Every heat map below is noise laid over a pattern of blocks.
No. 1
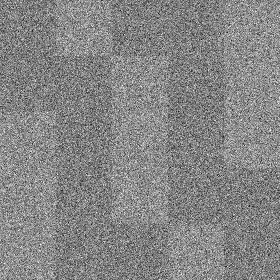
the same after a half turn
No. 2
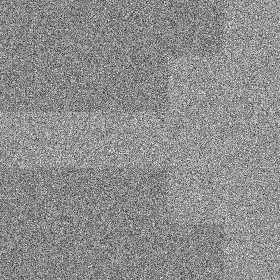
top and bottom mirror each other
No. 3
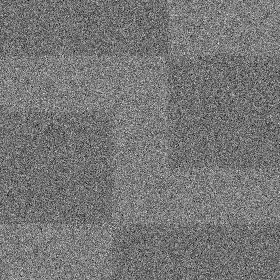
the same after a half turn
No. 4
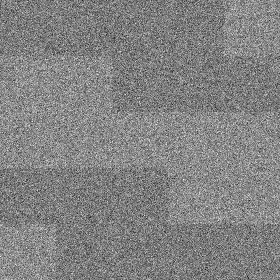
the same after a half turn
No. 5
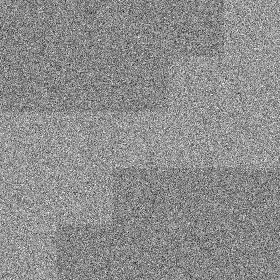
the same after a half turn
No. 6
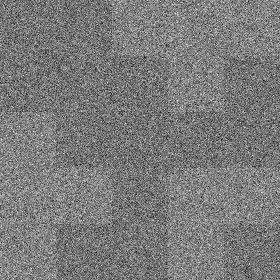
mirrored about the diagonal from the top left
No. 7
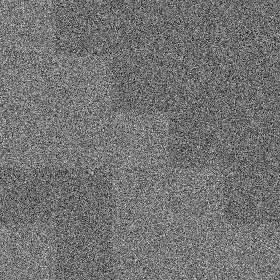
mirrored about the diagonal from the bottom left
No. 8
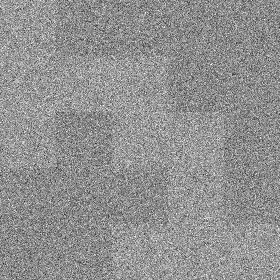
mirrored about the diagonal from the bottom left
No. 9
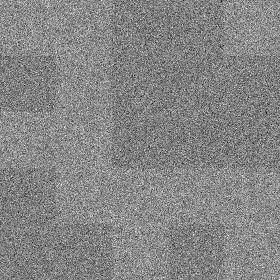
mirrored about the diagonal from the bottom left
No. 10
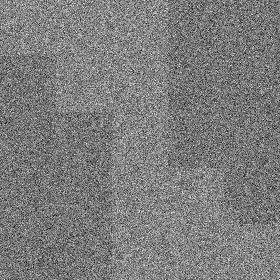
the same after a half turn
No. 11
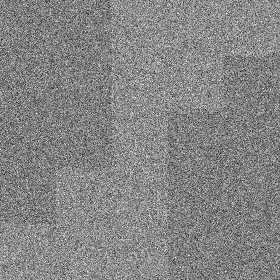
the same after a half turn
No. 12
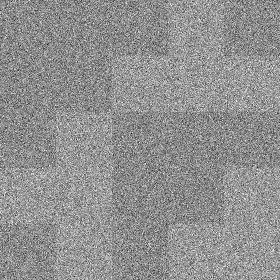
mirrored about the diagonal from the top left
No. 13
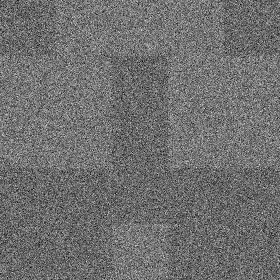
left and right mirror each other
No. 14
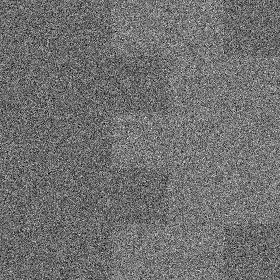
top and bottom mirror each other
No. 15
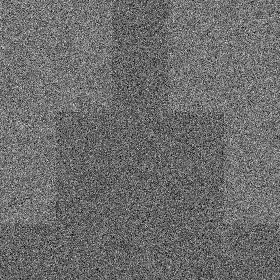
left and right mirror each other
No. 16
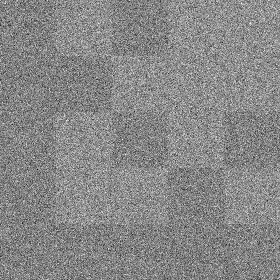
mirrored about the diagonal from the bottom left
